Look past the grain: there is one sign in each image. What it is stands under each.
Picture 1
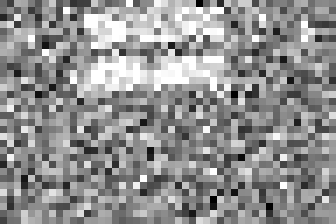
light equals sign, top middle
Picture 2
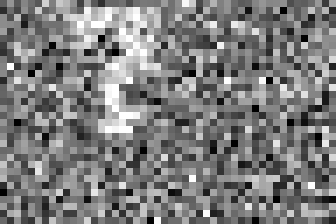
light question mark
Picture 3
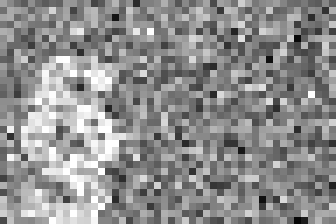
light section sign
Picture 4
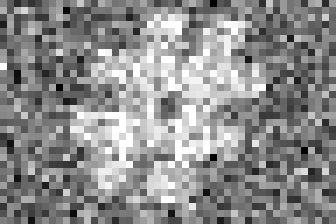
light hash sign
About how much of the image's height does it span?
nearly all
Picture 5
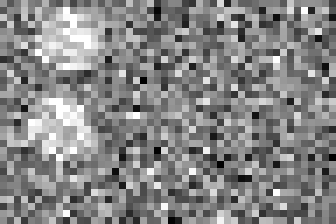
light colon
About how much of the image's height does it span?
two thirds
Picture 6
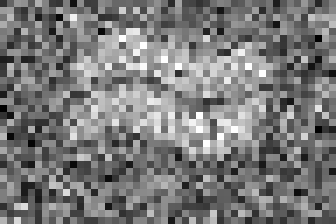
light approximately sign
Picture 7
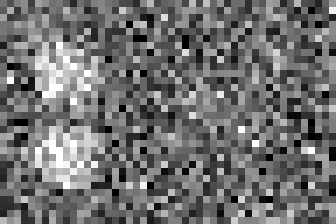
light colon
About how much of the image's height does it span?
two thirds
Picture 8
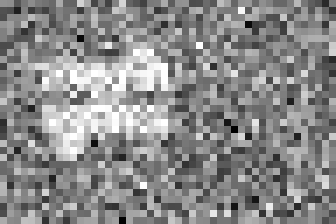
light not-equal sign
